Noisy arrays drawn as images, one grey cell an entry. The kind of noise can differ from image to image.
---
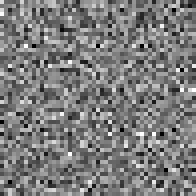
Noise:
low rank plus noise
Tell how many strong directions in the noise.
five to eight
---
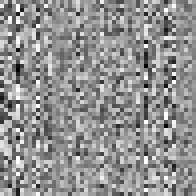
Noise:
columns of uneven size
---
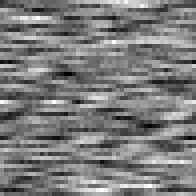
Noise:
streaked along the rows
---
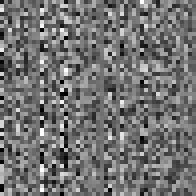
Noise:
columns of uneven size
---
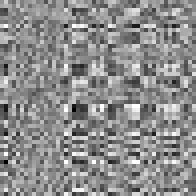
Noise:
low rank plus noise
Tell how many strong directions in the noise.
one
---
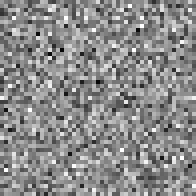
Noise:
independent entries
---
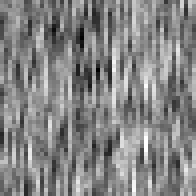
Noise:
streaked along the columns
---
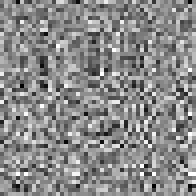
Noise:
low rank plus noise
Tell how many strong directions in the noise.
three or four
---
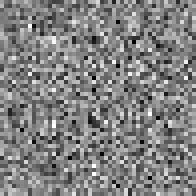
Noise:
low rank plus noise
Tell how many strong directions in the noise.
five to eight
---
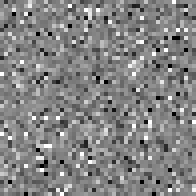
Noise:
heavy tails
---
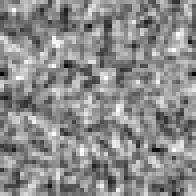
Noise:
blotchy
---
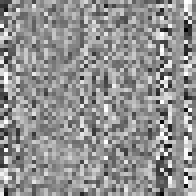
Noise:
columns of uneven size
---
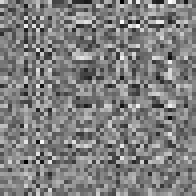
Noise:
low rank plus noise
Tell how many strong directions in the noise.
two
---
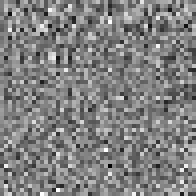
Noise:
low rank plus noise
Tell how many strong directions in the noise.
five to eight
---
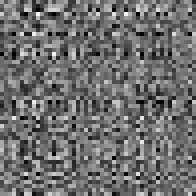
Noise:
low rank plus noise
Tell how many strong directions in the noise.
two
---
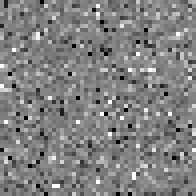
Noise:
heavy tails
